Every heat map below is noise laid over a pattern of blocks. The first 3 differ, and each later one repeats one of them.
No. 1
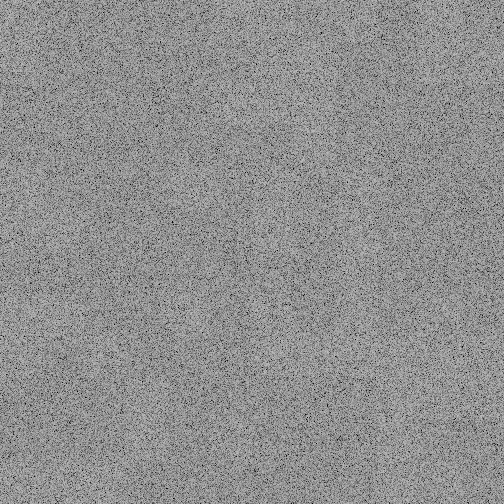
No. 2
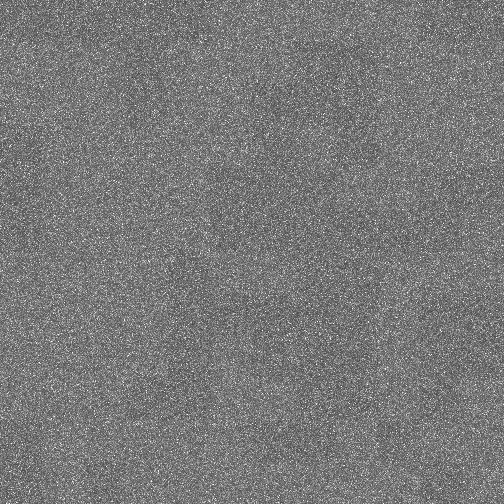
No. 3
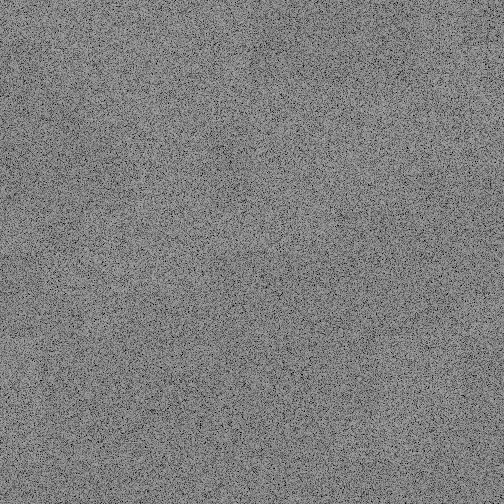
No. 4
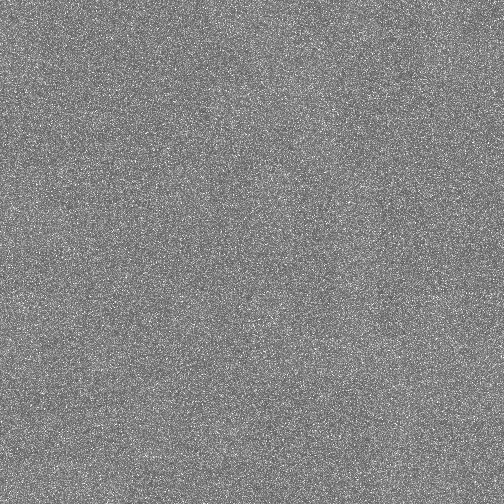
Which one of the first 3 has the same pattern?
1
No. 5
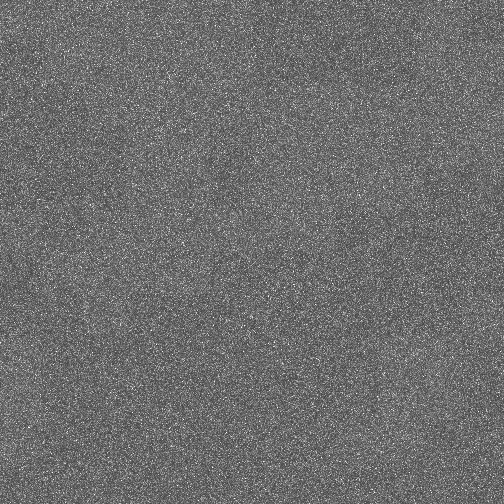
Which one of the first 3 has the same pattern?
3
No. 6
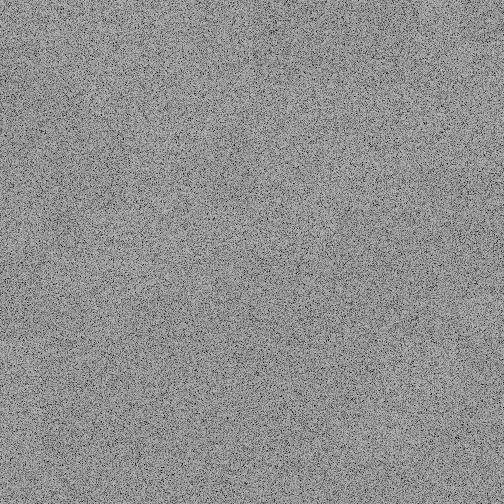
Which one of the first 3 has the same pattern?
3
